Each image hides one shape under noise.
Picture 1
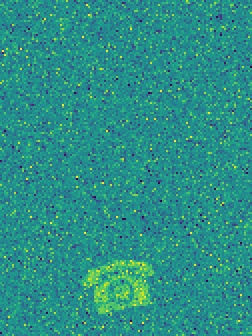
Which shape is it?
telephone
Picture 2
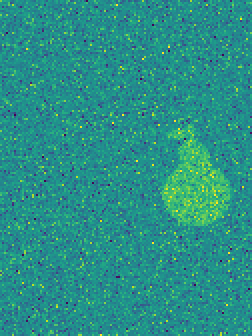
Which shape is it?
pear
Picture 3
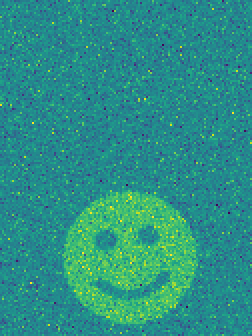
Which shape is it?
smiling face
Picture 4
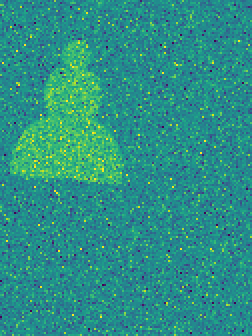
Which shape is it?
chess pawn
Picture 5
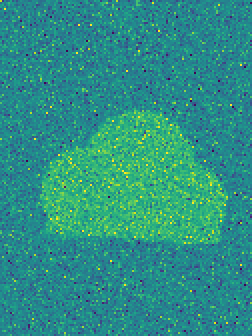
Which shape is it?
cloud
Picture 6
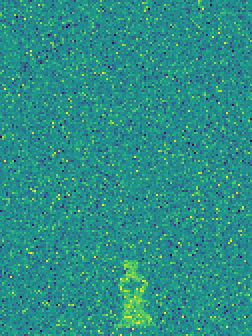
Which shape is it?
chess bishop
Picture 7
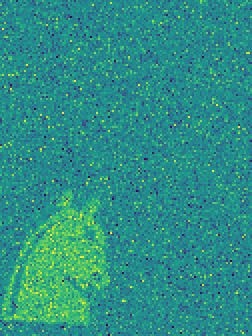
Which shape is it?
chess knight
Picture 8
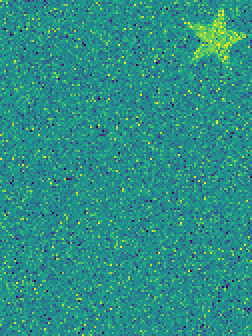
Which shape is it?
star
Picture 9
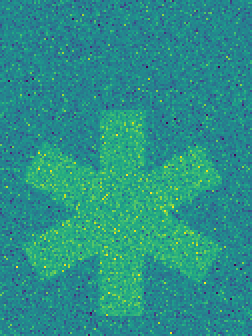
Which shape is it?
asterisk
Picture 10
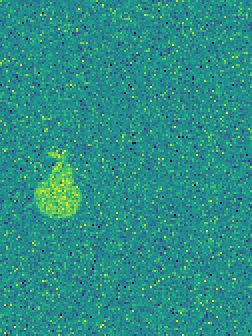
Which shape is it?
pear
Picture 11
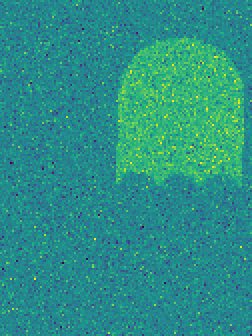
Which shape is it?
ghost
